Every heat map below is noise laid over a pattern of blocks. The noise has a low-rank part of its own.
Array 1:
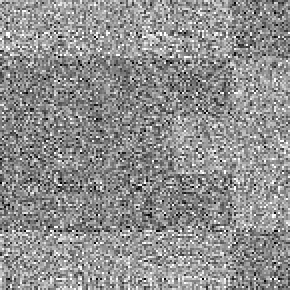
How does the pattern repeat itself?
top and bottom mirror each other
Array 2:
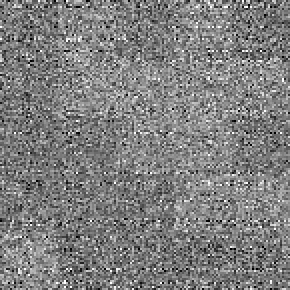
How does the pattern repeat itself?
mirrored about the diagonal from the bottom left
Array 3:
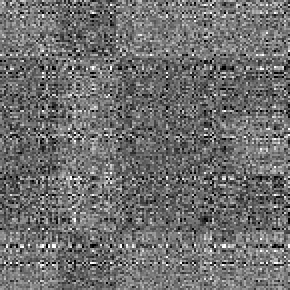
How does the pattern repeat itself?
top and bottom mirror each other
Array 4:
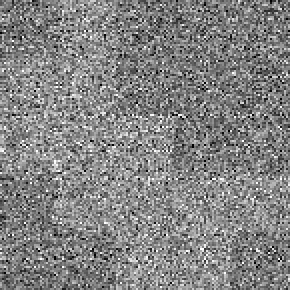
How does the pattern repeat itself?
mirrored about the diagonal from the bottom left
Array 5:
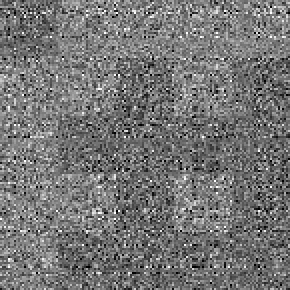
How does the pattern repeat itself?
mirrored about the diagonal from the top left
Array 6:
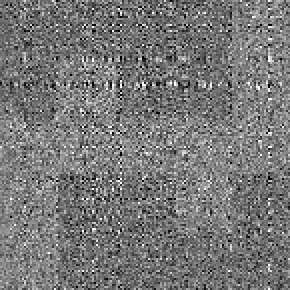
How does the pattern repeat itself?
the same after a half turn
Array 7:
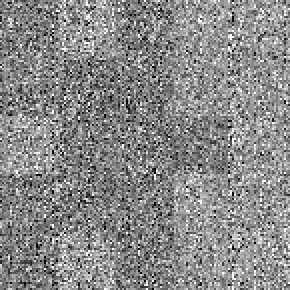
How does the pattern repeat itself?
top and bottom mirror each other
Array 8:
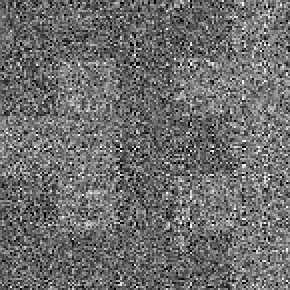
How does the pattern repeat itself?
top and bottom mirror each other
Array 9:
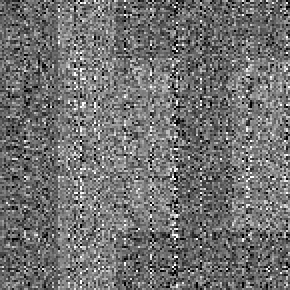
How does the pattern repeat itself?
top and bottom mirror each other
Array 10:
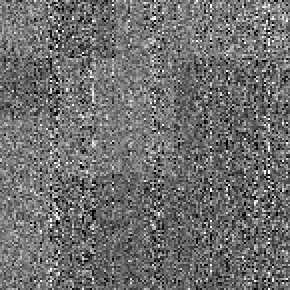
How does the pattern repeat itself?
mirrored about the diagonal from the top left
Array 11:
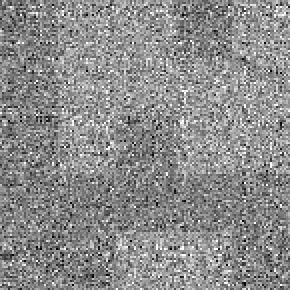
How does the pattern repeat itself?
no symmetry
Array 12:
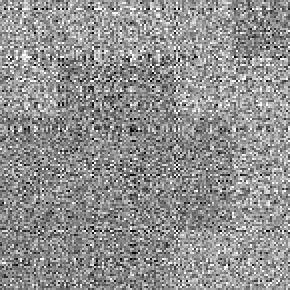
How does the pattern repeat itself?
mirrored about the diagonal from the bottom left
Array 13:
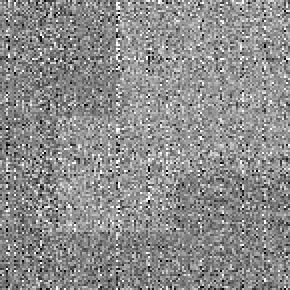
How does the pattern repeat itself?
mirrored about the diagonal from the bottom left
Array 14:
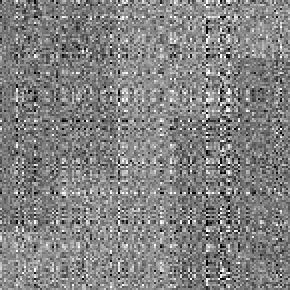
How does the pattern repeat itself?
the same after a half turn
